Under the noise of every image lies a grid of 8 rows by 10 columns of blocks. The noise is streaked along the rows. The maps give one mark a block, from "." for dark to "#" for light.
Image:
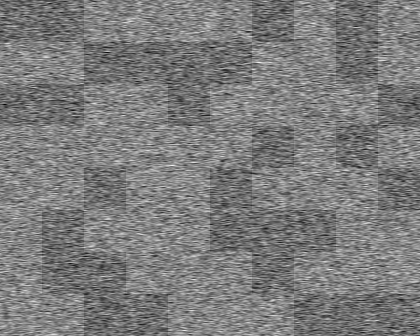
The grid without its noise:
..####.#.#
##....##.#
..##.####.
######.#.#
##.##.###.
#.###...##
#..###.###
##..###...
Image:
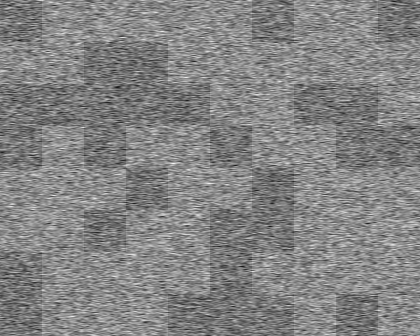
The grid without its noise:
.#####.##.
##..######
.....##..#
.#.##.##..
###.##.###
##.##..###
.####.####
.###...#.#
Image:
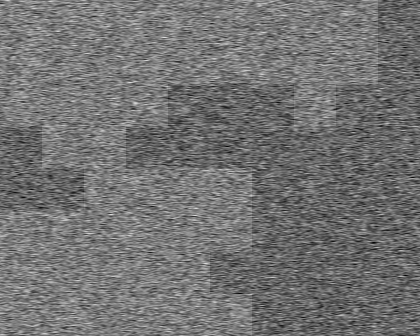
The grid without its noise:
#########.
#########.
####...#..
.##.......
..####....
######....
#####.....
######....
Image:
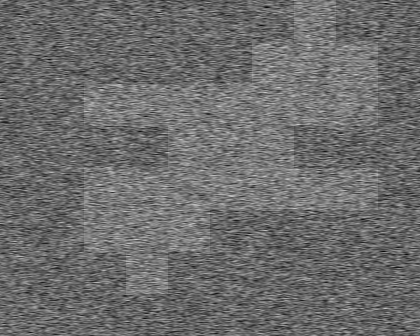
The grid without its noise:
.......#..
......###.
..#######.
....###...
..#######.
..###.....
...#......
..........
